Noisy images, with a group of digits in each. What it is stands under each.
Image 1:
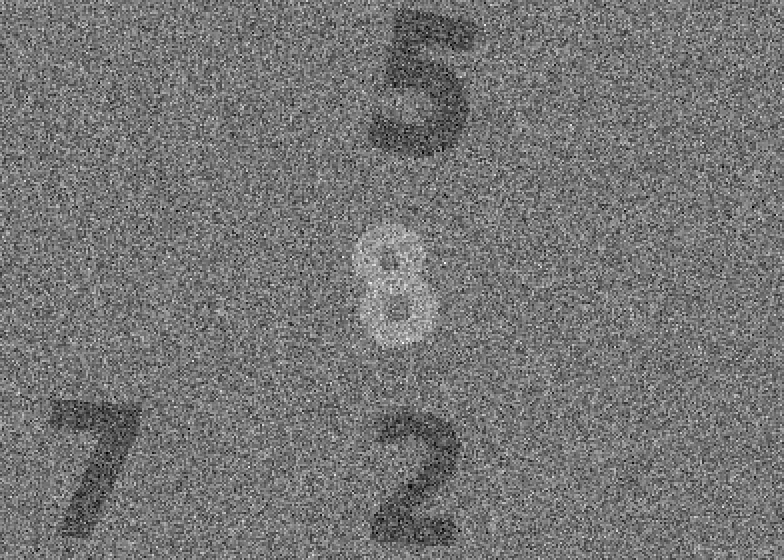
top middle: dark 5; centre: light 8; bottom left: dark 7; bottom middle: dark 2
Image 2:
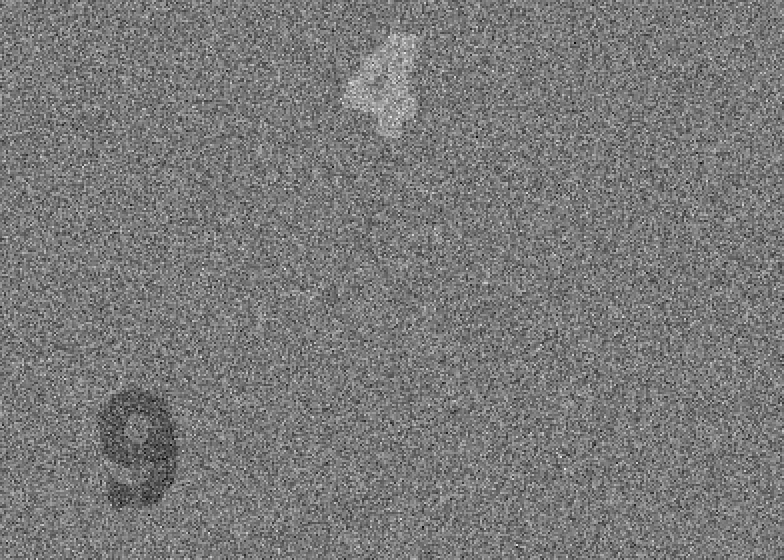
top middle: light 4; bottom left: dark 9
